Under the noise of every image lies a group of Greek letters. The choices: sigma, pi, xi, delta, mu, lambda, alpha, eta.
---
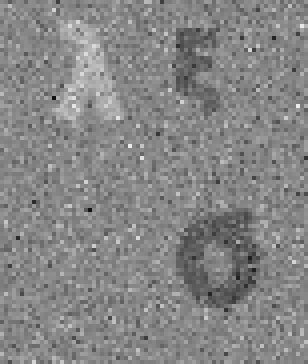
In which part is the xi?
top right
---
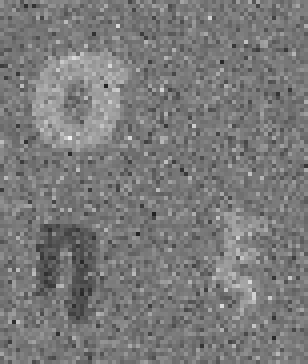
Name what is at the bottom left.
eta
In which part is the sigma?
top left
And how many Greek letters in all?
3
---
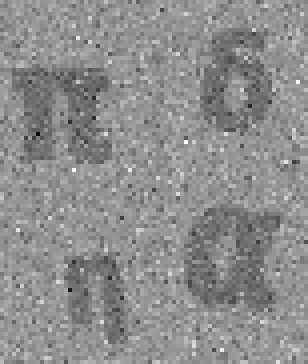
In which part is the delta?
top right
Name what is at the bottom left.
eta
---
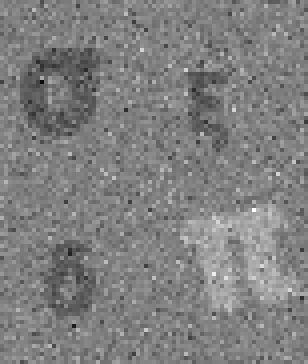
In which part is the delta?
bottom left
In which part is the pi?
bottom right
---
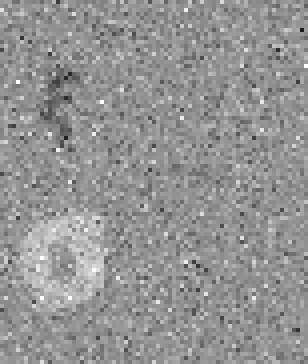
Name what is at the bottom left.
sigma
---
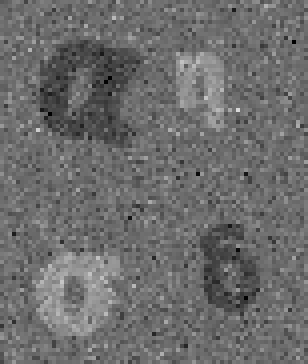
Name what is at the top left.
alpha
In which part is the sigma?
bottom left
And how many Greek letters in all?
4
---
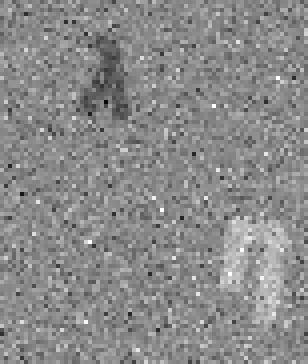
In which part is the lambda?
top left
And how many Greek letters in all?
2
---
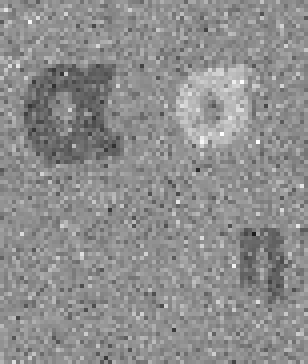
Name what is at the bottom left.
nothing
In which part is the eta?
bottom right
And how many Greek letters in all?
3
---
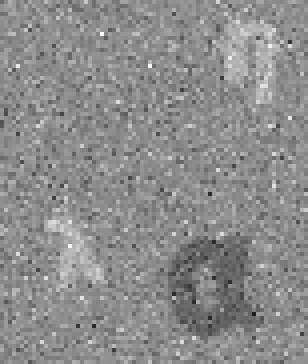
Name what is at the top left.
nothing
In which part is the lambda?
bottom left
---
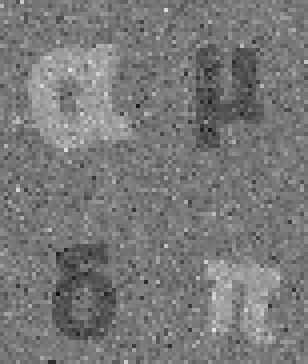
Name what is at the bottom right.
pi
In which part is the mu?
top right
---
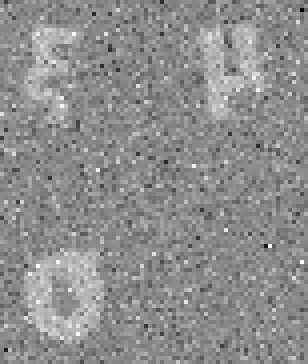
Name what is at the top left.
xi
